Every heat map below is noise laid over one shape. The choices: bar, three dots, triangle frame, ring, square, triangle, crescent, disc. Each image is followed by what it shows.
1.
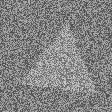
triangle
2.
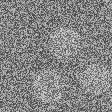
three dots
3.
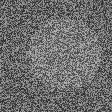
disc
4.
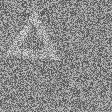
triangle frame
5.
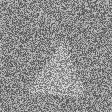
triangle
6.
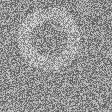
ring
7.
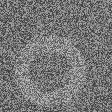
ring
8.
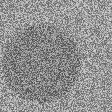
disc
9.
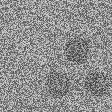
three dots
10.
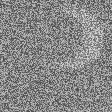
crescent
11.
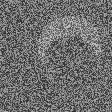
crescent
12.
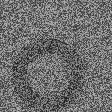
ring
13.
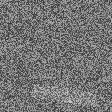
bar
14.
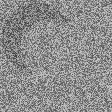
crescent
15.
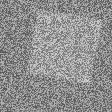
square
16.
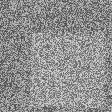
square
